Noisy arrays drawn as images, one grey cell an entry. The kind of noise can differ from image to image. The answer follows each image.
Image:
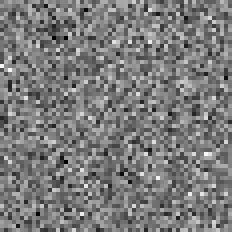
independent entries
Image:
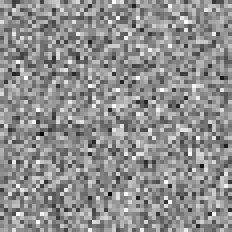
independent entries
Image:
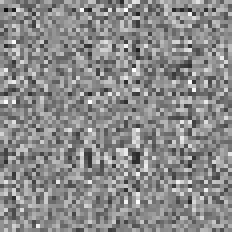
low rank plus noise
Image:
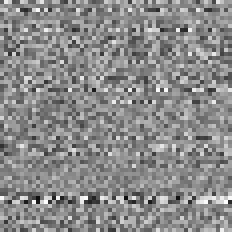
rows of uneven size
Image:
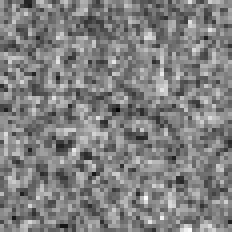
blotchy
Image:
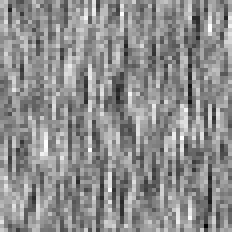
streaked along the columns
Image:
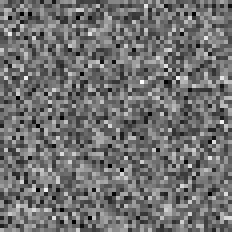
independent entries
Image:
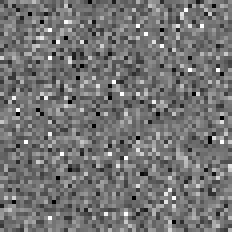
heavy tails
